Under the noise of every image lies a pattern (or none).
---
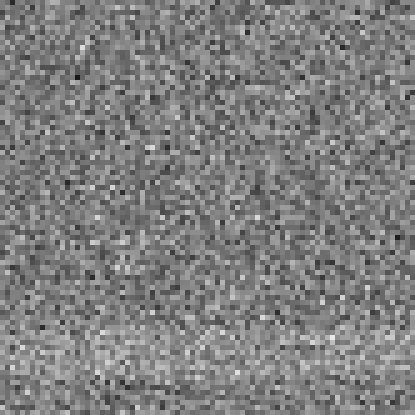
one horizontal stripe
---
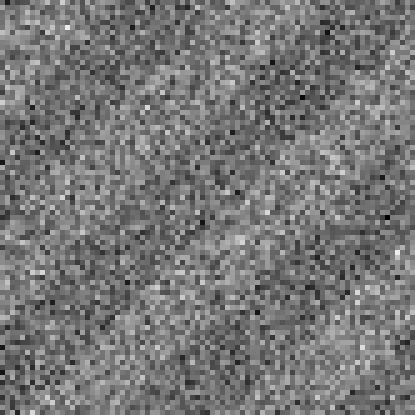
diagonal stripes
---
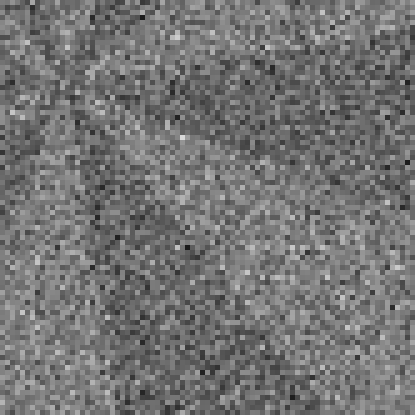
spokes from one point
